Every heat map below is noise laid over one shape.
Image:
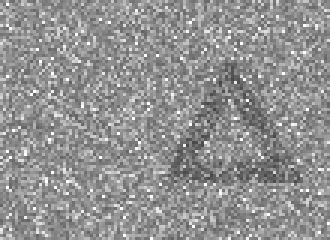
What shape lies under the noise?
triangle frame
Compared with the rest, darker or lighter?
darker
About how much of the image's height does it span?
half
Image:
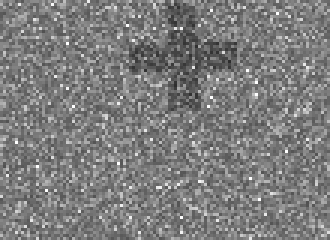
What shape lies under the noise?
cross
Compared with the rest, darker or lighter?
darker
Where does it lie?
top middle
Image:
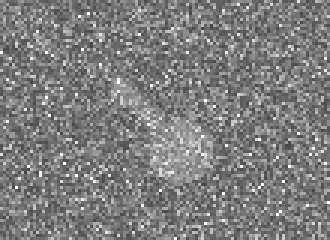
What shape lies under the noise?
lollipop
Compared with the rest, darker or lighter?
lighter
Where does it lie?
centre
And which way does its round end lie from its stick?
down and right
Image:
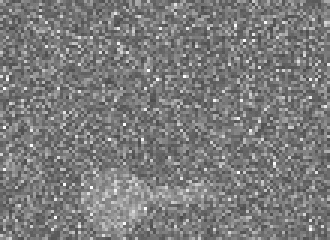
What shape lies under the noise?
lollipop
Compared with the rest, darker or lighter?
lighter
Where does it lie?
bottom middle
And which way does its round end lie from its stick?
left
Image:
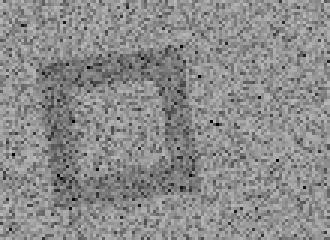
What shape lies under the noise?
square frame
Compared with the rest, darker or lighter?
darker
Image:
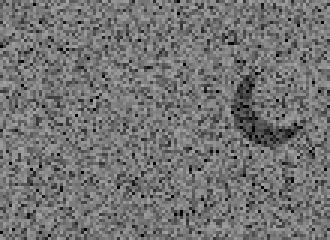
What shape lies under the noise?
crescent
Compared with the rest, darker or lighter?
darker
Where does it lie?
middle right
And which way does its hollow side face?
up and right
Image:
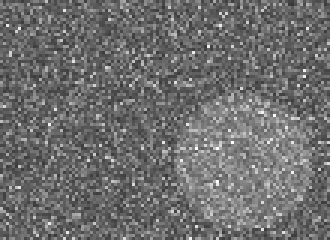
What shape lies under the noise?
disc
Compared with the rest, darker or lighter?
lighter
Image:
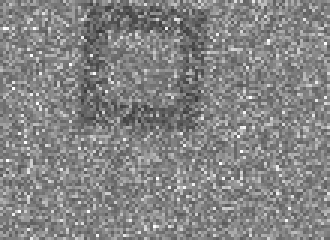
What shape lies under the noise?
square frame
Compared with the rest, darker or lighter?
darker
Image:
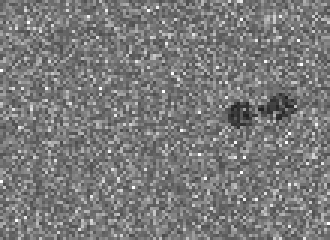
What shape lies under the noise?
dumbbell
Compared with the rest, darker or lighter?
darker
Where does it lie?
middle right
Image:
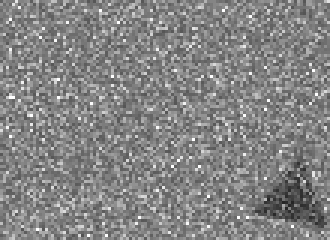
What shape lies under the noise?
triangle
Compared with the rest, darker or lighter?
darker
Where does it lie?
bottom right
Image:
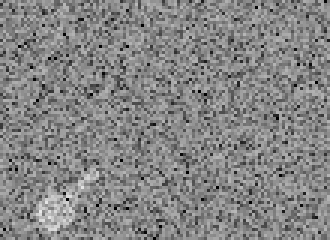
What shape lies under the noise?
lollipop
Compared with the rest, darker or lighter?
lighter
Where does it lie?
bottom left
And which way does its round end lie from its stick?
down and left
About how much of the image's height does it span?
a quarter
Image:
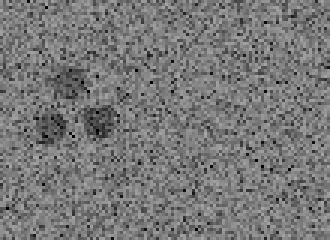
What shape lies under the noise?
three dots
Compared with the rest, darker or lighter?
darker
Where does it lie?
middle left
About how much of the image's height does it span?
a third
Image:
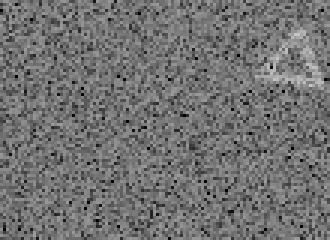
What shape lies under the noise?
triangle frame
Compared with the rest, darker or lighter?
lighter
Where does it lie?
top right
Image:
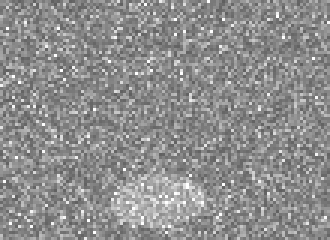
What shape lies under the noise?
ellipse
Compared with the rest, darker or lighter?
lighter
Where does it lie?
bottom middle
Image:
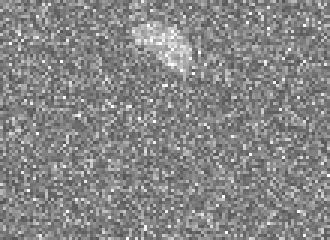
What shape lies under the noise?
half disc
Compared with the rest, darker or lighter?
lighter
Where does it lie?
top middle
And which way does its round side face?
up and right
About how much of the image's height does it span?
a quarter
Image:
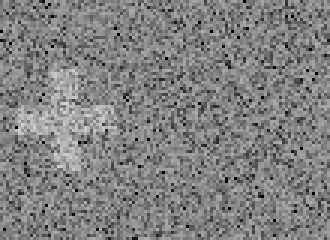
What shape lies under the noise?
cross
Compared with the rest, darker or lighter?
lighter
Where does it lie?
middle left
